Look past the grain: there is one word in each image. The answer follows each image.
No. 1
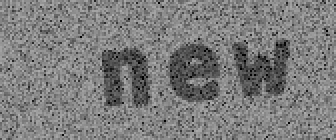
new
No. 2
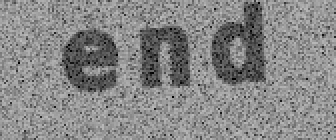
end
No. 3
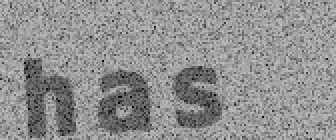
has
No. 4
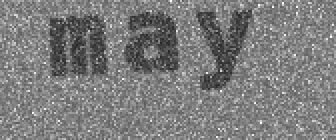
may
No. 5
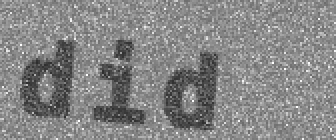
did
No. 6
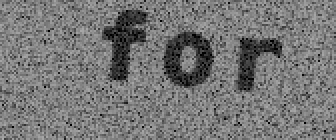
for
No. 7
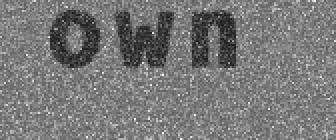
own
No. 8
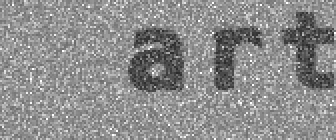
art
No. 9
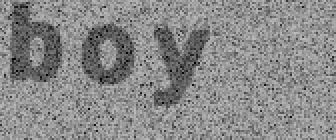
boy
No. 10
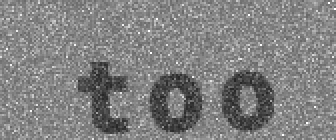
too
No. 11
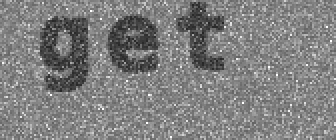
get
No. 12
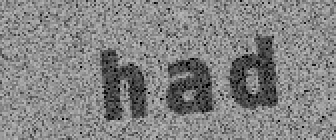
had
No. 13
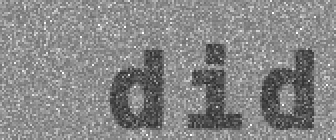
did
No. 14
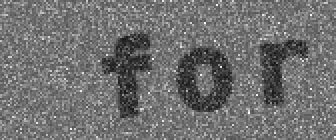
for
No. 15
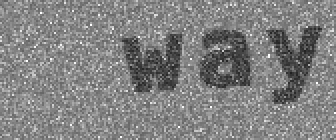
way
